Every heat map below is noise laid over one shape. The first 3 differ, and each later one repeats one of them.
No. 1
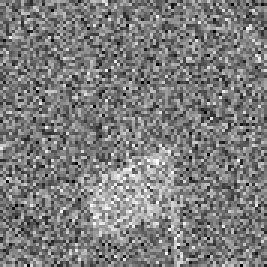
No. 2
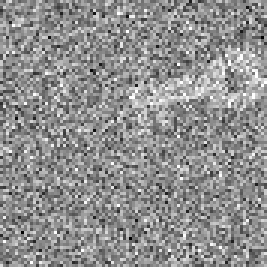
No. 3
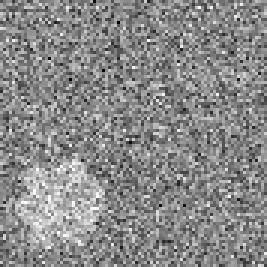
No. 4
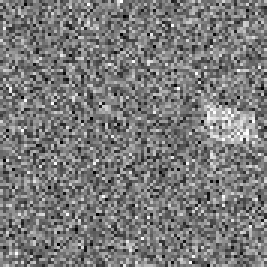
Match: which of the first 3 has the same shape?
1
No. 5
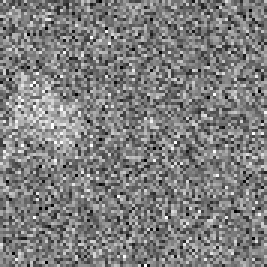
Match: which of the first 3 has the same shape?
1
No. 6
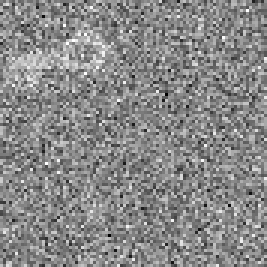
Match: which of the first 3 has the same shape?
2
